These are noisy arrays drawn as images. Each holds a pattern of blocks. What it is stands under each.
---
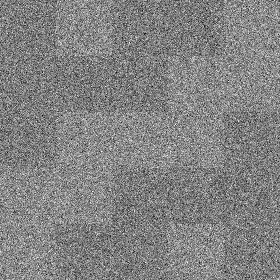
the same after a half turn
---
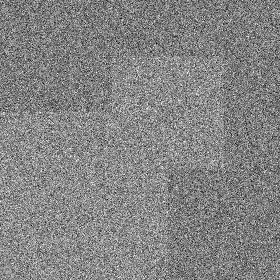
mirrored about the diagonal from the bottom left
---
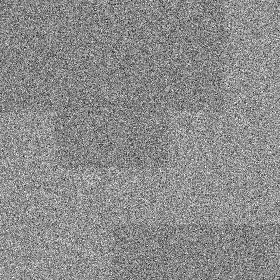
no symmetry
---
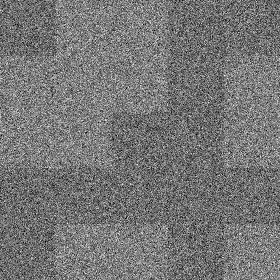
mirrored about the diagonal from the top left
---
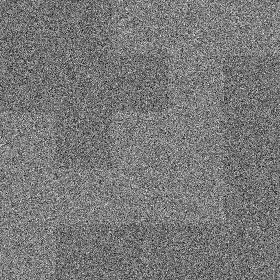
mirrored about the diagonal from the top left
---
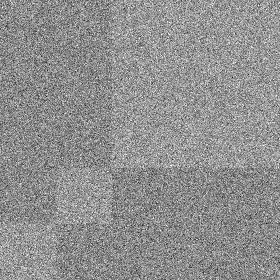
mirrored about the diagonal from the bottom left
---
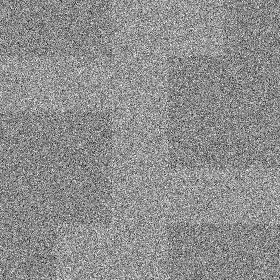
the same after a half turn
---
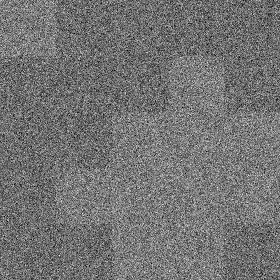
mirrored about the diagonal from the top left
